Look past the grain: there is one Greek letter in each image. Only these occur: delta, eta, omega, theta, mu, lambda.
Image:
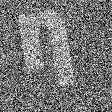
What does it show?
light eta
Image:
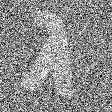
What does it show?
light lambda
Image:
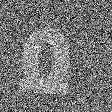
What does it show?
light omega
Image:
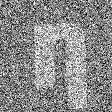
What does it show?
light eta
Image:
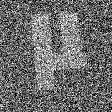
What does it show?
light mu
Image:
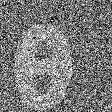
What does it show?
light theta
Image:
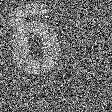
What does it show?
light delta
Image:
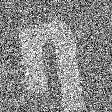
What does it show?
light eta
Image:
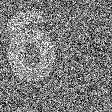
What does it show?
light delta
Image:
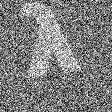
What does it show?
light lambda
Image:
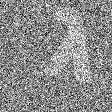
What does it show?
light lambda
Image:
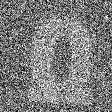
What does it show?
light omega
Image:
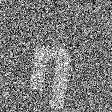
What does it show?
light eta
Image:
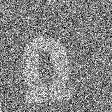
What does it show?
light omega
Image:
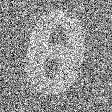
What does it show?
light theta
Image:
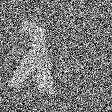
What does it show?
light lambda
